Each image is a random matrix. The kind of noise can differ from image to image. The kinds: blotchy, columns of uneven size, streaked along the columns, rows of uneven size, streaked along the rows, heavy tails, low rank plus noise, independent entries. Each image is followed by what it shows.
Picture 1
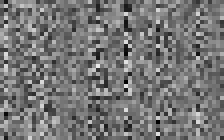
columns of uneven size
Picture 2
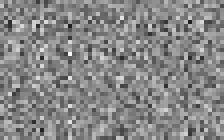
low rank plus noise
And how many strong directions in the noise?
three or four
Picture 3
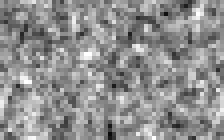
blotchy
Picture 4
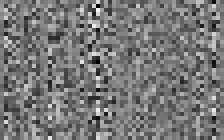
columns of uneven size
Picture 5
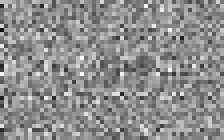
low rank plus noise
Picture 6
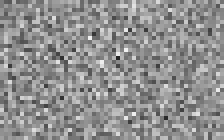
independent entries
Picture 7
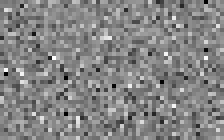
heavy tails
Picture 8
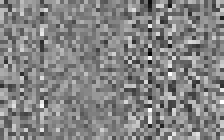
columns of uneven size
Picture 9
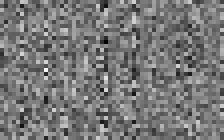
columns of uneven size
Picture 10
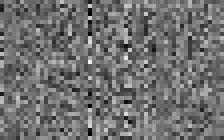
columns of uneven size
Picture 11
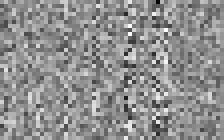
columns of uneven size
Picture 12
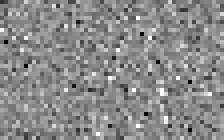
heavy tails
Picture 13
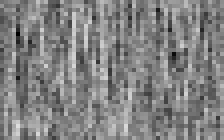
streaked along the columns
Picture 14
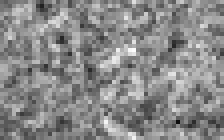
blotchy
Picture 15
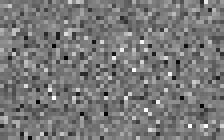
heavy tails
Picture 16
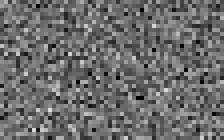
independent entries
